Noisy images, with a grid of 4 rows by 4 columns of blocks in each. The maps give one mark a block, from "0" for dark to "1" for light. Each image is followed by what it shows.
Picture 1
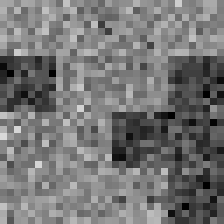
1 1 1 1
0 1 1 0
1 1 0 0
1 1 1 0
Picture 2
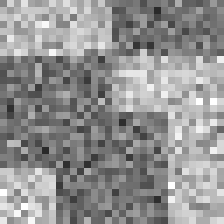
1 1 0 0
0 0 1 1
0 0 0 1
1 0 0 1
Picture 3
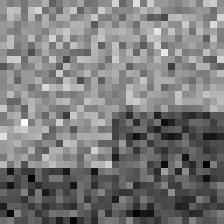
1 1 1 1
1 1 1 1
1 1 0 0
0 0 0 0
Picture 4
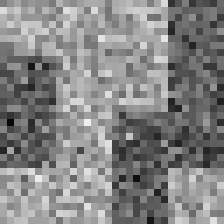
1 1 1 0
0 1 1 0
0 1 0 0
1 1 0 1
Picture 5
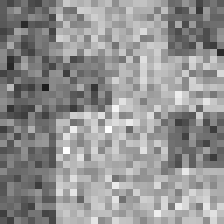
0 1 1 0
0 0 1 1
0 1 1 0
0 1 1 1
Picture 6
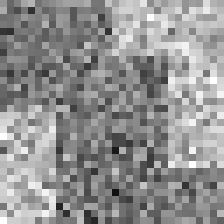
0 0 1 1
0 0 0 1
1 0 0 1
1 0 0 0
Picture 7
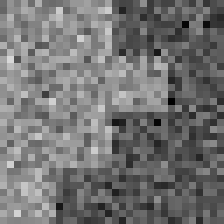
1 1 0 0
1 1 1 0
1 1 0 0
1 0 0 0
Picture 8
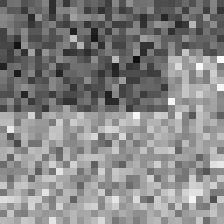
0 0 0 0
0 0 0 1
1 1 1 1
1 1 1 1
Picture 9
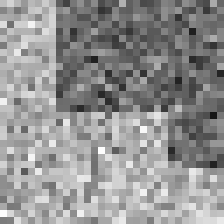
1 0 0 0
1 0 0 0
1 1 1 0
1 1 1 1
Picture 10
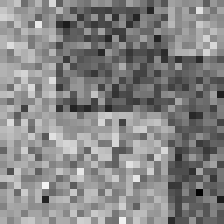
1 0 0 1
1 0 0 0
1 1 1 0
1 1 1 0
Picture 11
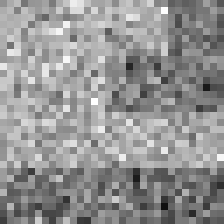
1 1 1 0
1 1 0 0
1 1 1 1
0 0 0 0
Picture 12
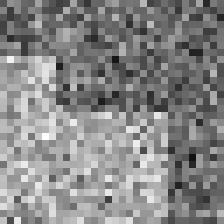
0 0 0 0
1 0 0 0
1 1 1 0
1 1 1 0
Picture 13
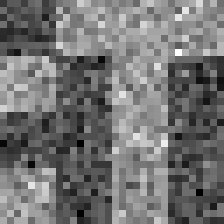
0 1 1 1
1 0 1 0
0 0 1 0
1 0 1 0
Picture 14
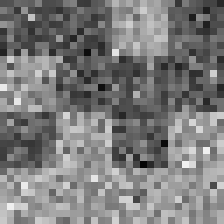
0 0 1 0
1 0 0 0
0 1 0 1
1 1 1 1
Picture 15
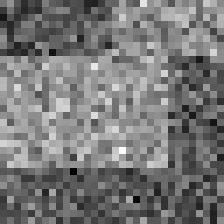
0 0 1 1
1 1 1 0
1 1 1 0
0 0 0 0
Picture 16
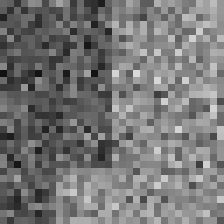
0 0 1 1
0 0 1 1
0 0 1 1
0 1 1 1
